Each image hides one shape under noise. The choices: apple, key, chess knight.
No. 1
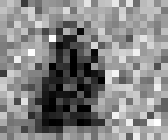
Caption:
dark chess knight
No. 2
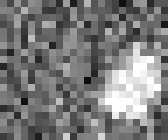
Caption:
light chess knight
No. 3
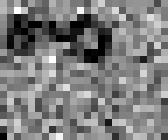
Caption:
dark key
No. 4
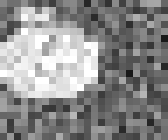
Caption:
light apple
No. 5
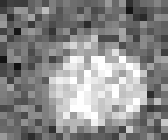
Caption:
light apple
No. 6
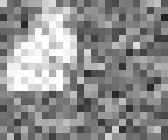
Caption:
light chess knight
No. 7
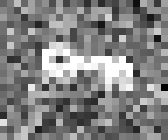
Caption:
light key
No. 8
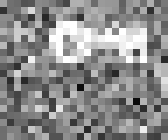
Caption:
light key
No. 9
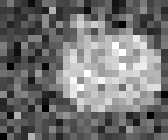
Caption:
light apple
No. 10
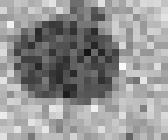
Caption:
dark apple
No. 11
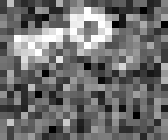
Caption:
light key
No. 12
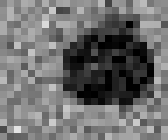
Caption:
dark apple
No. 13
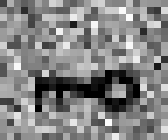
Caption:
dark key
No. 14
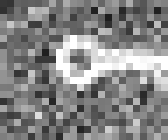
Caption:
light key
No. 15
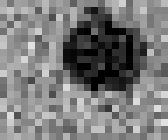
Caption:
dark apple
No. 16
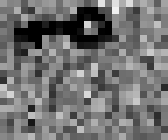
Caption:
dark key
